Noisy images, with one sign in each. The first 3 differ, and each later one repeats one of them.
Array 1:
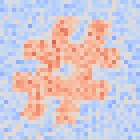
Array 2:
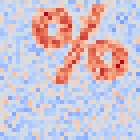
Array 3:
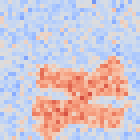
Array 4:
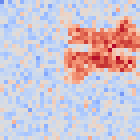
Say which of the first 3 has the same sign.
3
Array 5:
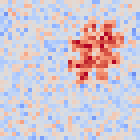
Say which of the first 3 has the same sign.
1
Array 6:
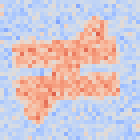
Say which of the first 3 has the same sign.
3
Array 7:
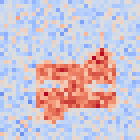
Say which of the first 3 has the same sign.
3
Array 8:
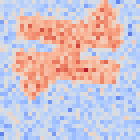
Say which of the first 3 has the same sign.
3
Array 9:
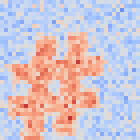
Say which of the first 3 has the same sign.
1
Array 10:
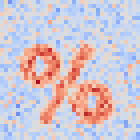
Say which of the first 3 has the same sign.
2
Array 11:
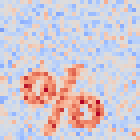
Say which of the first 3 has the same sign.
2
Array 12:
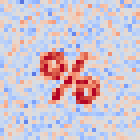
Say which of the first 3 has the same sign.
2
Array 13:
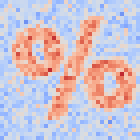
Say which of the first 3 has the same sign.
2
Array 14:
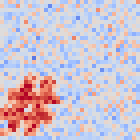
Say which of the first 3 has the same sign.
1
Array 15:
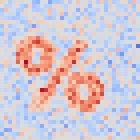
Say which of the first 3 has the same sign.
2
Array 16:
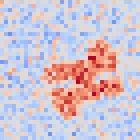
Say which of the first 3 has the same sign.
3
